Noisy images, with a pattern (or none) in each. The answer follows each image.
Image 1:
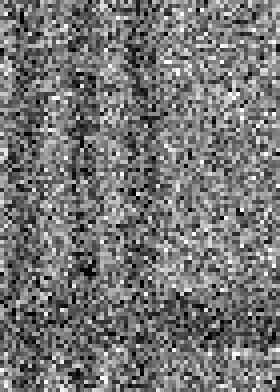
bands of rows crossing bands of columns
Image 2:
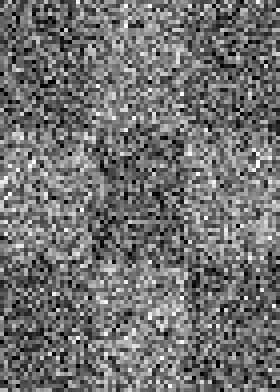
a checkerboard
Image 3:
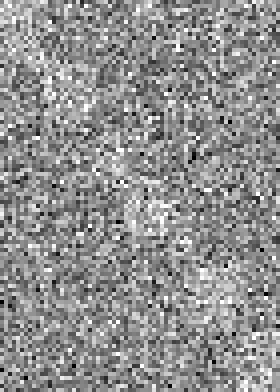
blocks along the diagonal
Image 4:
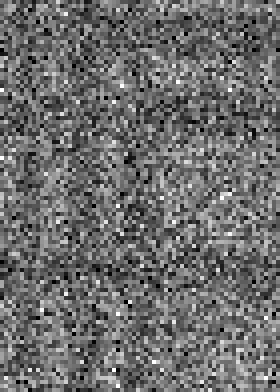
bands of rows crossing bands of columns
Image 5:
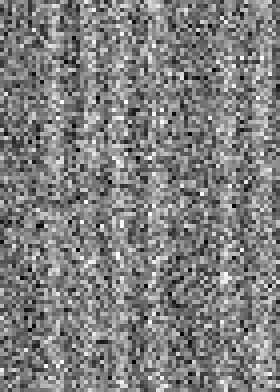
bands of columns
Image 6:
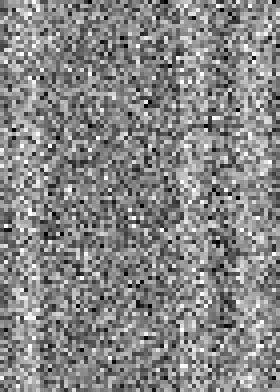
bands of columns
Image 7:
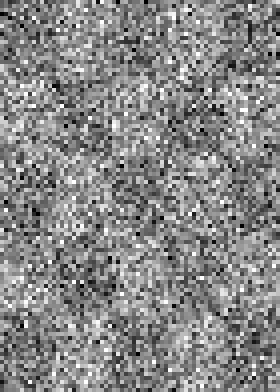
a checkerboard
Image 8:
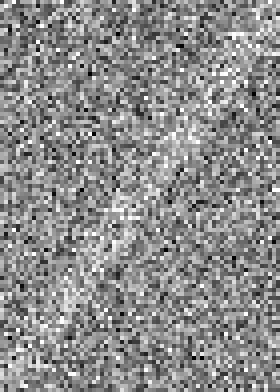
a diagonal band
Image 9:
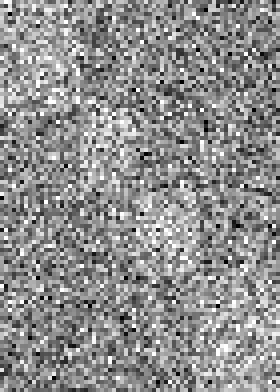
blocks along the diagonal
